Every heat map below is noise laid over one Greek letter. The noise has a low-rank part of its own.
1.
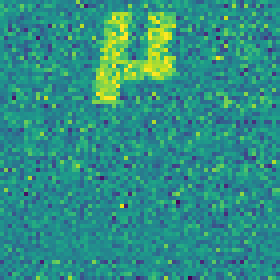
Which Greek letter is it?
mu
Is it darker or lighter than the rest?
lighter
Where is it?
top middle
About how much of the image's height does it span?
a third
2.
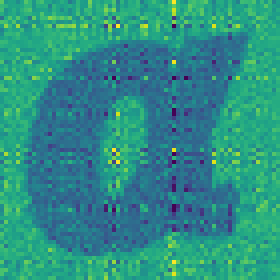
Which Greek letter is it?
alpha
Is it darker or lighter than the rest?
darker
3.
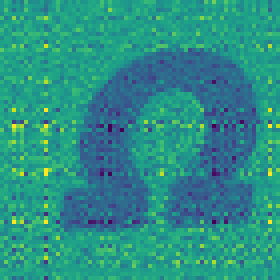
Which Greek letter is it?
omega
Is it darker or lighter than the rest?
darker
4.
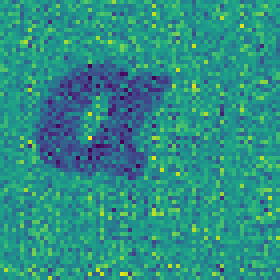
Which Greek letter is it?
alpha
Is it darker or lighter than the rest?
darker
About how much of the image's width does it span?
half
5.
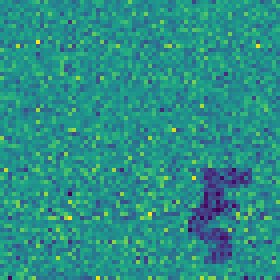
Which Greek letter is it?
xi
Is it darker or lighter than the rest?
darker
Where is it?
bottom right
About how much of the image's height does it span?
a third
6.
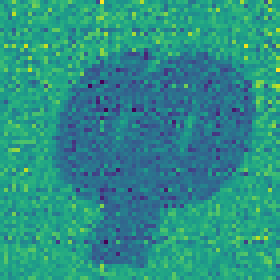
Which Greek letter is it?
phi
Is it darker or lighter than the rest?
darker
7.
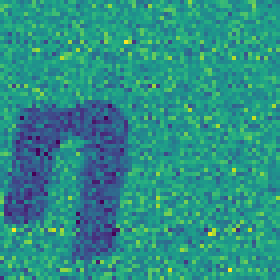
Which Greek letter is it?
eta
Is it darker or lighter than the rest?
darker
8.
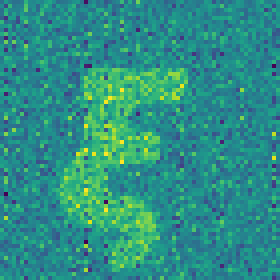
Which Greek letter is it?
xi
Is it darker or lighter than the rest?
lighter
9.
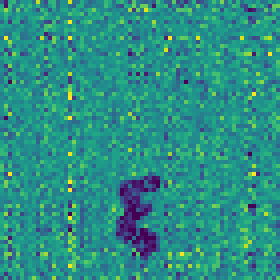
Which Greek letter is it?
xi
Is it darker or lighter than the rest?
darker
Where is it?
bottom middle
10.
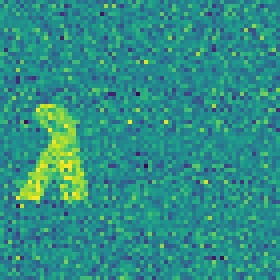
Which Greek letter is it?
lambda
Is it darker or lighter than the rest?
lighter
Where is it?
middle left
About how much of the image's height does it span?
a third
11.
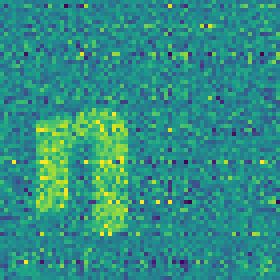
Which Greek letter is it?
eta
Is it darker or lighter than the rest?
lighter
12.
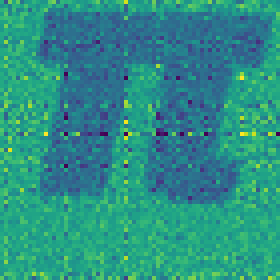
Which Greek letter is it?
pi
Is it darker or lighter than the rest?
darker
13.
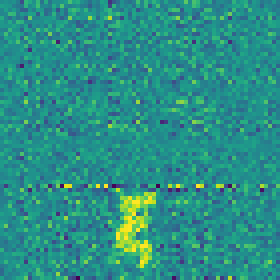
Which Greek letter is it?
xi
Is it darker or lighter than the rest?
lighter
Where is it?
bottom middle
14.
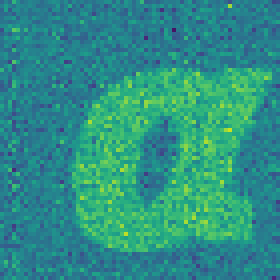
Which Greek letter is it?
alpha
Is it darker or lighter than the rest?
lighter
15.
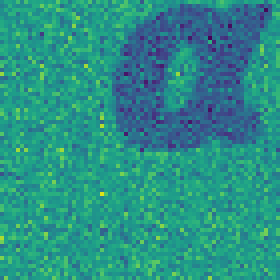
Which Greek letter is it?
alpha
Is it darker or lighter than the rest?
darker
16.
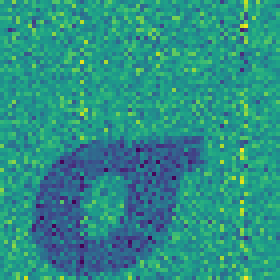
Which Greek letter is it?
sigma
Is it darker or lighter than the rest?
darker
